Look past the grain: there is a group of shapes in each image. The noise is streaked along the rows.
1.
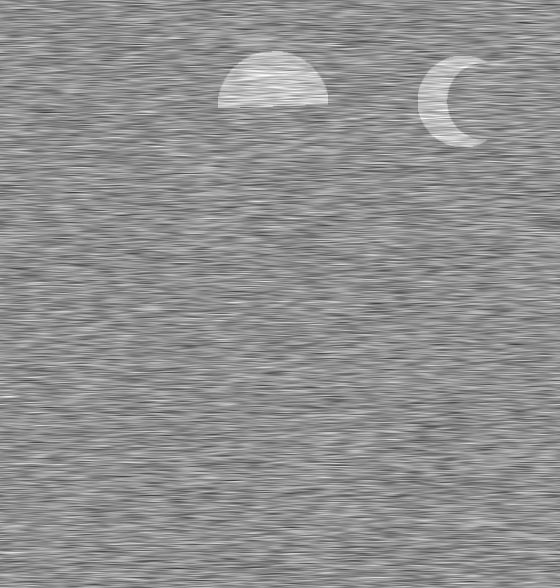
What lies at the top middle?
half disc
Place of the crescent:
top right
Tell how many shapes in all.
2
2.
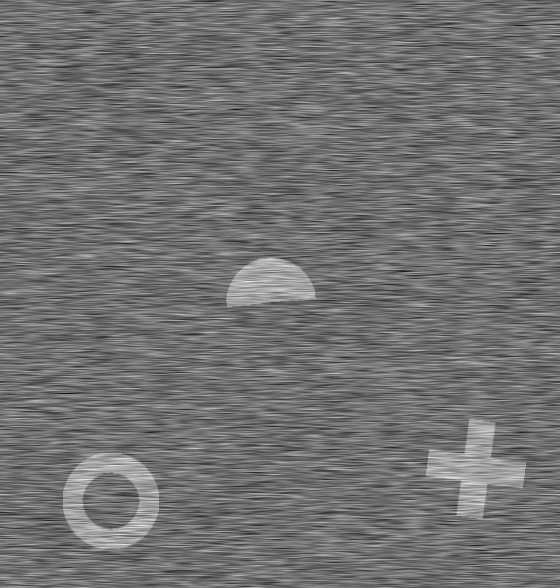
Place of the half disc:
centre
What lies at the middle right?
nothing
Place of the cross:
bottom right
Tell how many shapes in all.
3
